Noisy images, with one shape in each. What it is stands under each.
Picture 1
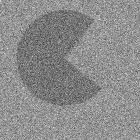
dark disc with a wedge cut out
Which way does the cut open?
right
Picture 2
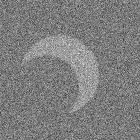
light crescent
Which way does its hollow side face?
down and left
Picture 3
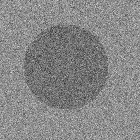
dark disc
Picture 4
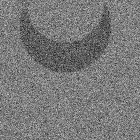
dark crescent
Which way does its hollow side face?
up
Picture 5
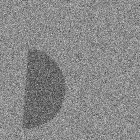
dark half disc
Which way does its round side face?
right
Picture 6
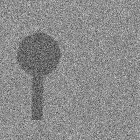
dark lollipop
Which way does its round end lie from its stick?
up
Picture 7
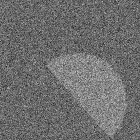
light half disc
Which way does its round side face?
up and right
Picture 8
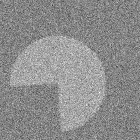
light disc with a wedge cut out
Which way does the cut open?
down and left
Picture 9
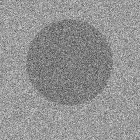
dark disc
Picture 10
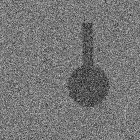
dark lollipop
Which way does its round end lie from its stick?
down
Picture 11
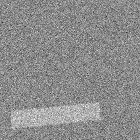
light bar
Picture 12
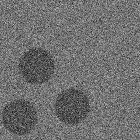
dark three dots
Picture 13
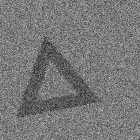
dark triangle frame
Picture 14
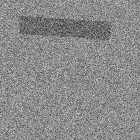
dark bar
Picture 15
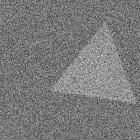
light triangle
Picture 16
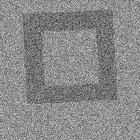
dark square frame
